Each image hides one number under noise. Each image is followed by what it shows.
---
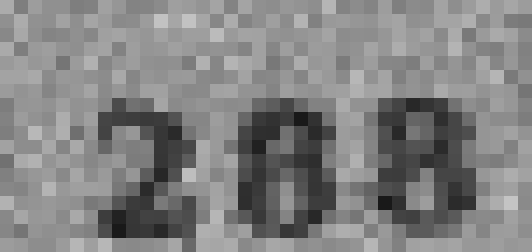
288
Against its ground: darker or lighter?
darker
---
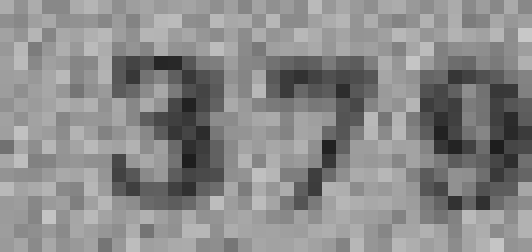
379
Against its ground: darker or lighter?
darker
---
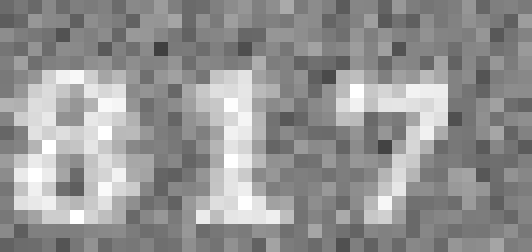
817
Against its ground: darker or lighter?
lighter
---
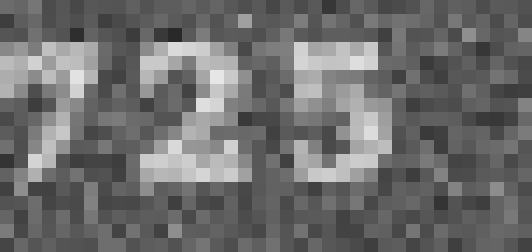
725
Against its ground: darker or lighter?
lighter
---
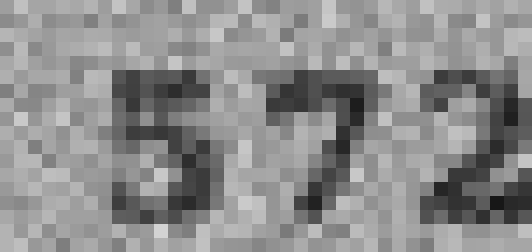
572
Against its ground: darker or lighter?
darker
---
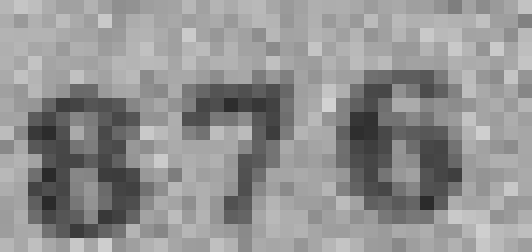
876
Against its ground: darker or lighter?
darker
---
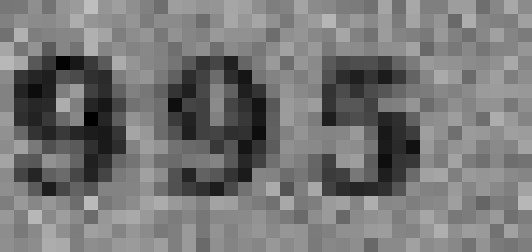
995
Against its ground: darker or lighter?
darker
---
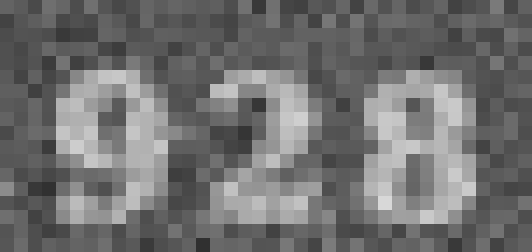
928
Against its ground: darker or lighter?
lighter
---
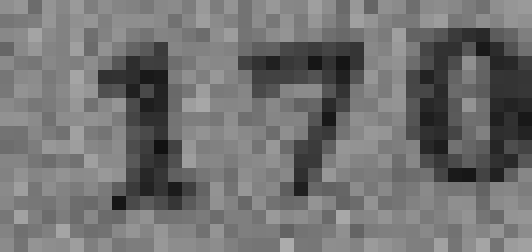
170
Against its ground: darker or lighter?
darker
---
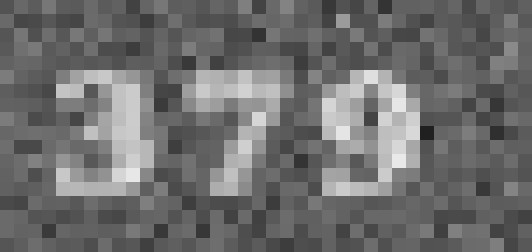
379
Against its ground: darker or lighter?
lighter
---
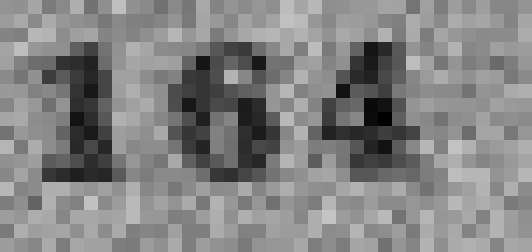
164
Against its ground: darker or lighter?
darker
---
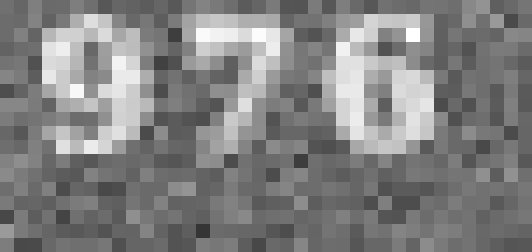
976
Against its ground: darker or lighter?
lighter
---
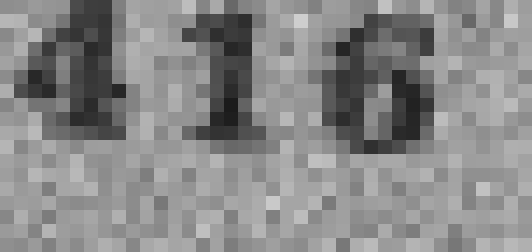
416
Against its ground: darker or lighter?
darker
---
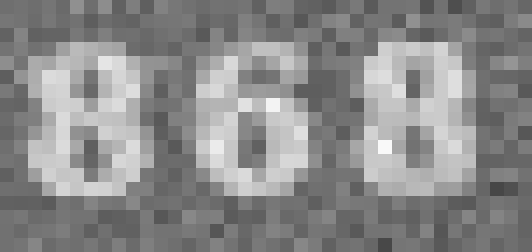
868
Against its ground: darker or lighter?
lighter
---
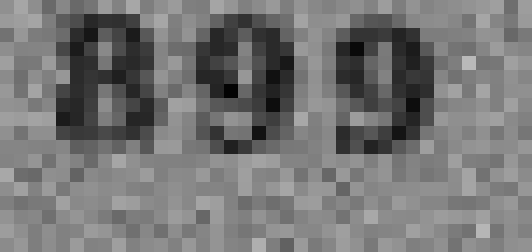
899
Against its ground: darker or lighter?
darker
